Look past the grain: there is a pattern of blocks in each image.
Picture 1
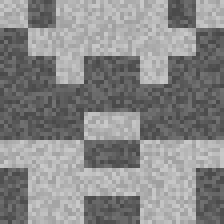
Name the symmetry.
left and right mirror each other
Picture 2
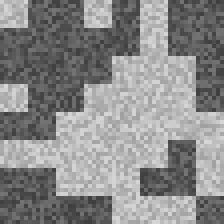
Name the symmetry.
mirrored about the diagonal from the top left
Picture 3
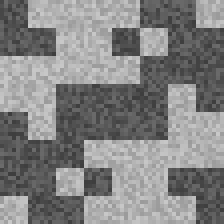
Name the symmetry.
the same after a half turn
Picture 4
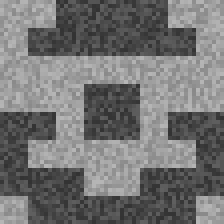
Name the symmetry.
left and right mirror each other
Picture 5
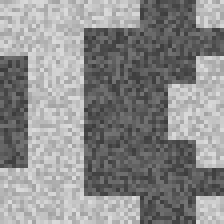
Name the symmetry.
top and bottom mirror each other
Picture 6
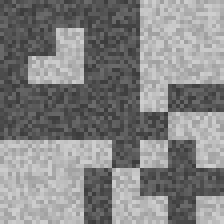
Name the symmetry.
mirrored about the diagonal from the top left
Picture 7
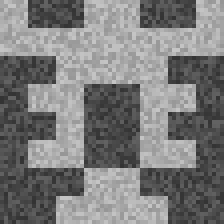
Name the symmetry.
left and right mirror each other
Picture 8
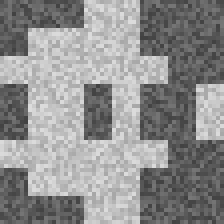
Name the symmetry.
top and bottom mirror each other
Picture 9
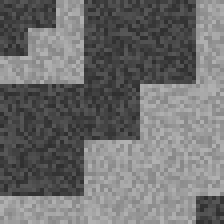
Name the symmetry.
mirrored about the diagonal from the top left
